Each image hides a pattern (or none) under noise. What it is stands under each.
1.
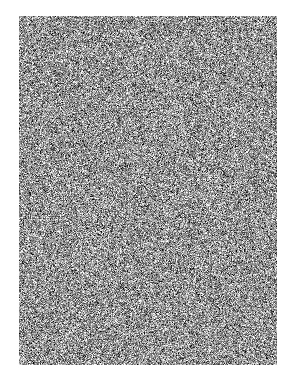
only noise
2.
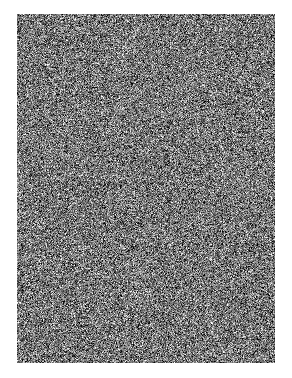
only noise
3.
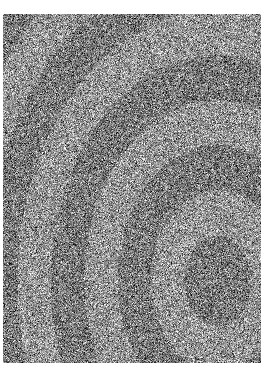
rings round one point
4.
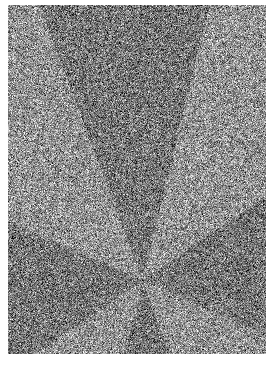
spokes from one point
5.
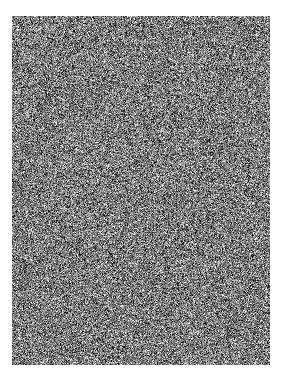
only noise
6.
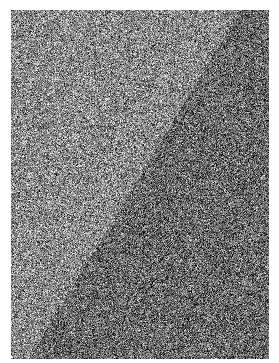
a sharp edge
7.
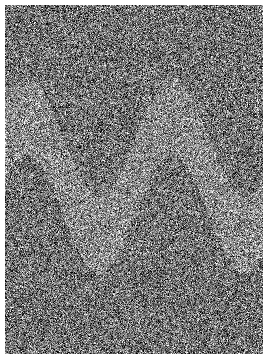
a wavy band
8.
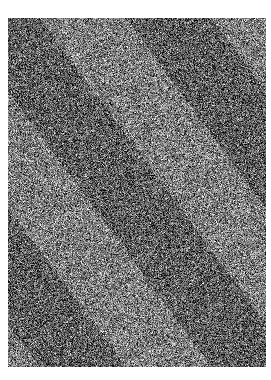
diagonal stripes
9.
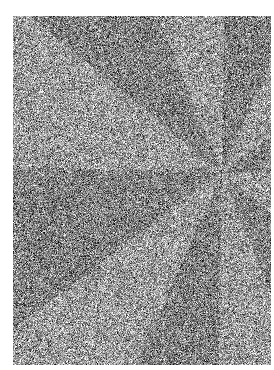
spokes from one point
